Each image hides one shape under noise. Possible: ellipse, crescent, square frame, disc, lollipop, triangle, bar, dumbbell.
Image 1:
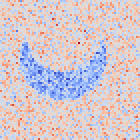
blue crescent
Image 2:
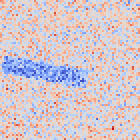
blue bar
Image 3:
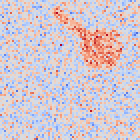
red lollipop
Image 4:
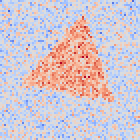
red triangle
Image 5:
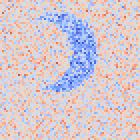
blue crescent
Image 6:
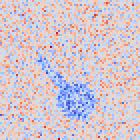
blue lollipop
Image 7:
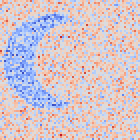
blue crescent
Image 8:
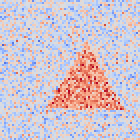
red triangle
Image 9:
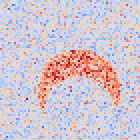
red crescent
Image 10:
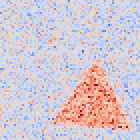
red triangle
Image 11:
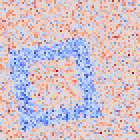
blue square frame
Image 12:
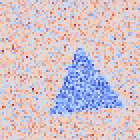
blue triangle
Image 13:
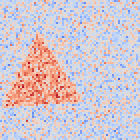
red triangle
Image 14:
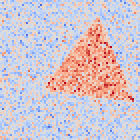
red triangle
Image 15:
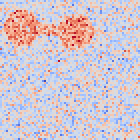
red dumbbell
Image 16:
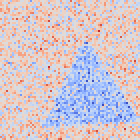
blue triangle
